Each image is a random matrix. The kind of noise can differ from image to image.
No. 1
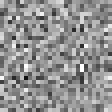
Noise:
low rank plus noise
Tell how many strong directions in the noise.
two
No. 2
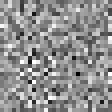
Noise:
low rank plus noise
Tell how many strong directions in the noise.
one
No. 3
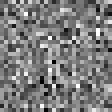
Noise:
low rank plus noise
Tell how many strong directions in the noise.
three or four
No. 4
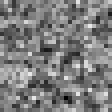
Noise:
blotchy
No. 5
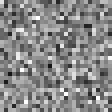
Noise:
independent entries
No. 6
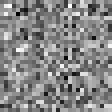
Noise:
low rank plus noise
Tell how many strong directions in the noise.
three or four
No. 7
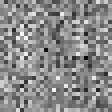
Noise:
low rank plus noise
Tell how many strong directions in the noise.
two
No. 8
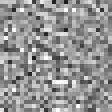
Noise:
low rank plus noise
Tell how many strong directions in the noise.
one
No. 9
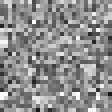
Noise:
low rank plus noise
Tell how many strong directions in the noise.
three or four
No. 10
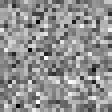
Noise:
independent entries
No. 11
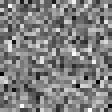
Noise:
independent entries
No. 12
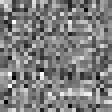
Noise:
low rank plus noise
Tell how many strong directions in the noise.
one
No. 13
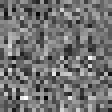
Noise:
low rank plus noise
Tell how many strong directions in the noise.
three or four
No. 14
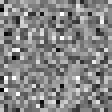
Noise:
low rank plus noise
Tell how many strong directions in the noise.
three or four
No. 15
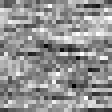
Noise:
streaked along the rows
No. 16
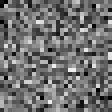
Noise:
independent entries
